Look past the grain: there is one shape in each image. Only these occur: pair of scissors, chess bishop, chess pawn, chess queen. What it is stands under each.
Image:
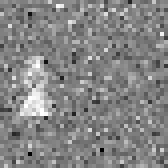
chess bishop
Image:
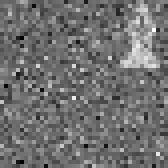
chess bishop
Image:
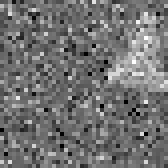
chess pawn
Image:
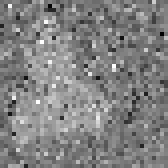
chess pawn
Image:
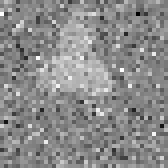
chess pawn
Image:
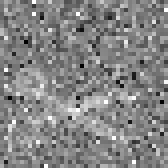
pair of scissors
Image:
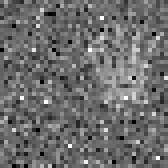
chess queen
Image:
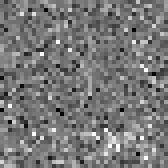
pair of scissors
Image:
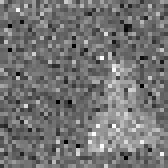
chess pawn
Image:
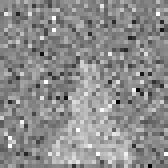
chess pawn
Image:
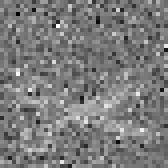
pair of scissors
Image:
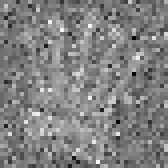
chess queen
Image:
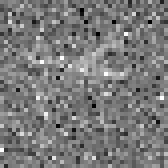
pair of scissors
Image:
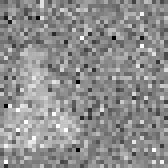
chess pawn
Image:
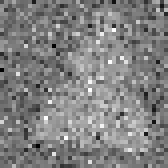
chess pawn
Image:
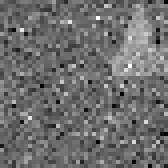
chess pawn
